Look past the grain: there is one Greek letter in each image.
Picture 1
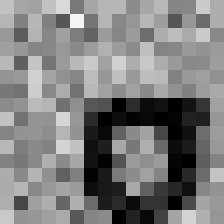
sigma
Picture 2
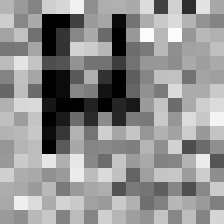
mu
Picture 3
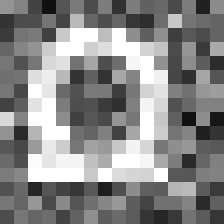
omega
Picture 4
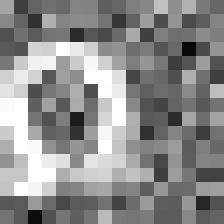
omega
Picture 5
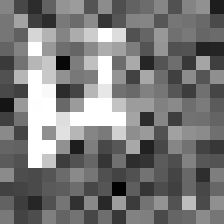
mu
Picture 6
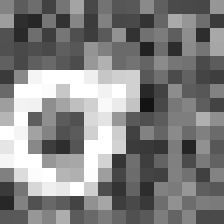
sigma
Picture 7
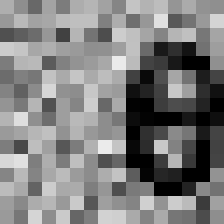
theta
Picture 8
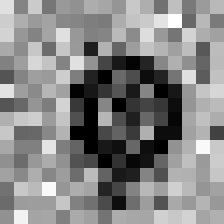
phi
